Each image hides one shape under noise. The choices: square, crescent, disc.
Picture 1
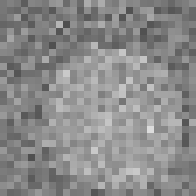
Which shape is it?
disc
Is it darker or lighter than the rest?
lighter
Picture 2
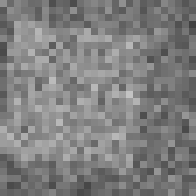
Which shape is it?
square
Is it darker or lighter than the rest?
lighter
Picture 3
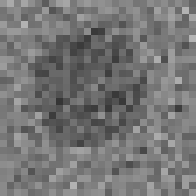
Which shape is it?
disc
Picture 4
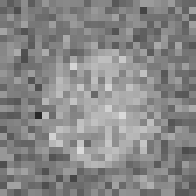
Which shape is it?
disc
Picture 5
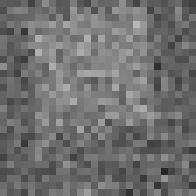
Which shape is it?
square
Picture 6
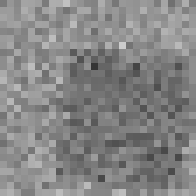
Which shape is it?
square
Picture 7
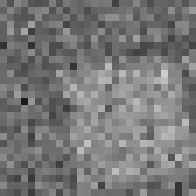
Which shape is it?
square
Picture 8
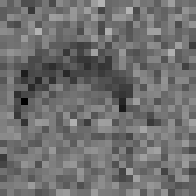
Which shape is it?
crescent
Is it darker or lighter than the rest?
darker
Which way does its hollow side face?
down
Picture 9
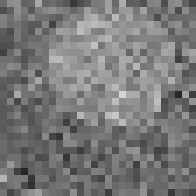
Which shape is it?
disc
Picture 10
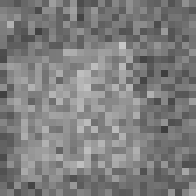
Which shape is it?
square
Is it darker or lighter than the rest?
lighter
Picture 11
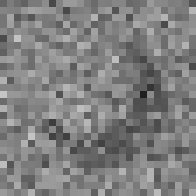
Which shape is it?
crescent
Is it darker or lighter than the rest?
darker
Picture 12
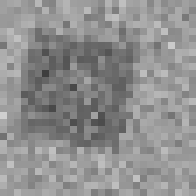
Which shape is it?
square
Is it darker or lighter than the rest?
darker
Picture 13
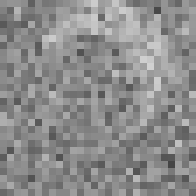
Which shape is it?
crescent
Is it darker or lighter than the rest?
lighter
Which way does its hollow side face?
down and left
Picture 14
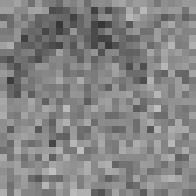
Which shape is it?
crescent
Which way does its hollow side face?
down
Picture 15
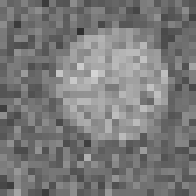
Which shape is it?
disc
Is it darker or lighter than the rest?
lighter
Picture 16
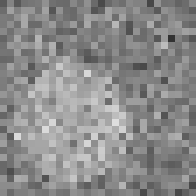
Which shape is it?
disc
